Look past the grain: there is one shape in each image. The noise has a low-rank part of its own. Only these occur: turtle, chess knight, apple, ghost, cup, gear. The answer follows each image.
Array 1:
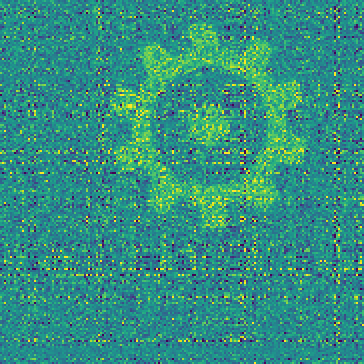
gear
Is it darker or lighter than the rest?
lighter
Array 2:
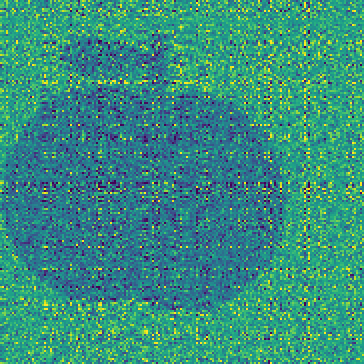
apple
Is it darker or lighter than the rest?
darker
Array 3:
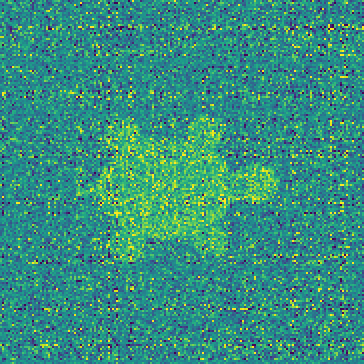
turtle
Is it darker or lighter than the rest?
lighter
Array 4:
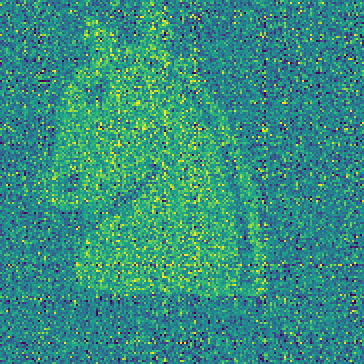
chess knight
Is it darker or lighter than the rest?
lighter
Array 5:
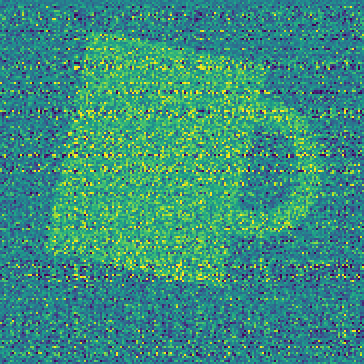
cup
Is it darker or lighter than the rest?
lighter
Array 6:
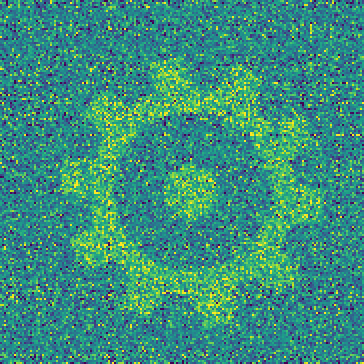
gear
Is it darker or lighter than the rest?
lighter
